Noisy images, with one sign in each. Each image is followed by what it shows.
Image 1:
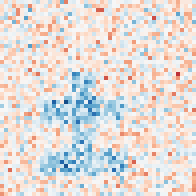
plus-minus sign
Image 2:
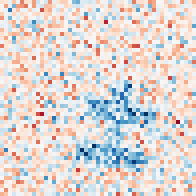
plus-minus sign
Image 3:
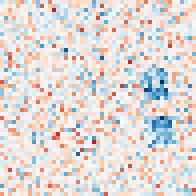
colon
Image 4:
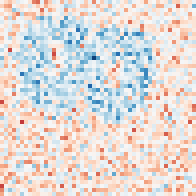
infinity sign
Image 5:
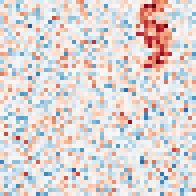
section sign
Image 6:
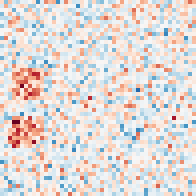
colon
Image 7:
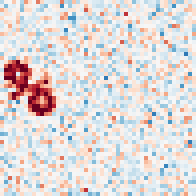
percent sign
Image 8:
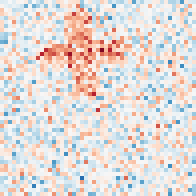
plus sign
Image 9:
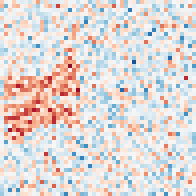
not-equal sign
